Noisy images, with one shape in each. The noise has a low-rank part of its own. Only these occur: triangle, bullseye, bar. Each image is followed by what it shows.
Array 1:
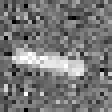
bar
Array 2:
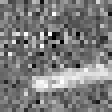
bar
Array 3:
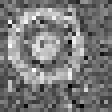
bullseye
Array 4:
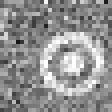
bullseye
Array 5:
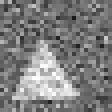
triangle
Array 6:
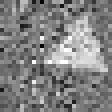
triangle
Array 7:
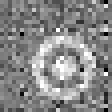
bullseye
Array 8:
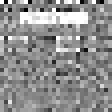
bar
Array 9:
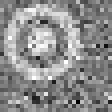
bullseye
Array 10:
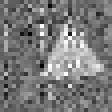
triangle
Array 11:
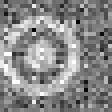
bullseye
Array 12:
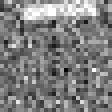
bar
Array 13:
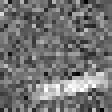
bar
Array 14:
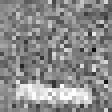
bar
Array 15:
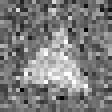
triangle
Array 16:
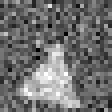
triangle
